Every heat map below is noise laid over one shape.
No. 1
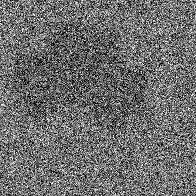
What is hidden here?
dark car
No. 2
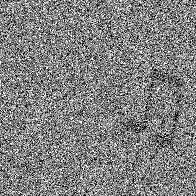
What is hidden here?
dark pair of musical notes, middle right
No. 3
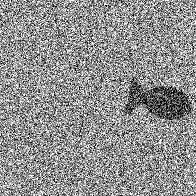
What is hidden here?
dark fish, middle right
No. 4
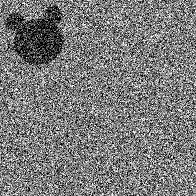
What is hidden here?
dark bear's head, top left
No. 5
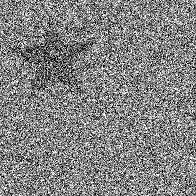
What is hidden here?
dark star
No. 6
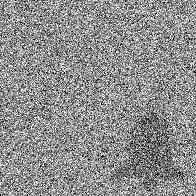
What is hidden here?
dark bell, bottom right
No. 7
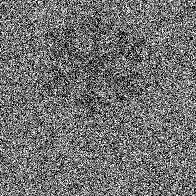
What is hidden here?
dark snowflake
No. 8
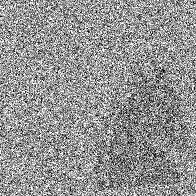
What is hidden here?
dark chess knight
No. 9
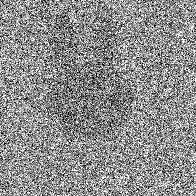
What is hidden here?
dark rabbit's head
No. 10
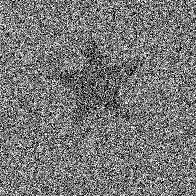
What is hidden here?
dark star
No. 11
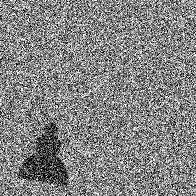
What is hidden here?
dark chess pawn, bottom left
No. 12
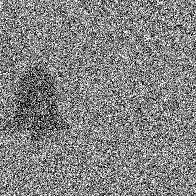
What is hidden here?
dark bell, middle left
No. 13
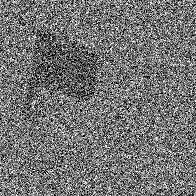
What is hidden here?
dark flag
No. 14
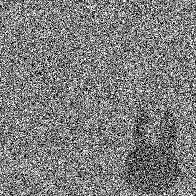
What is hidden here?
dark rabbit's head, bottom right
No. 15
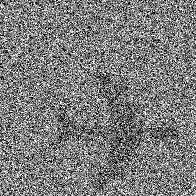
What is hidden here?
dark airplane
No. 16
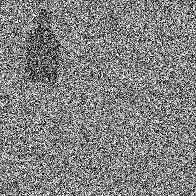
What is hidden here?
dark bottle, top left
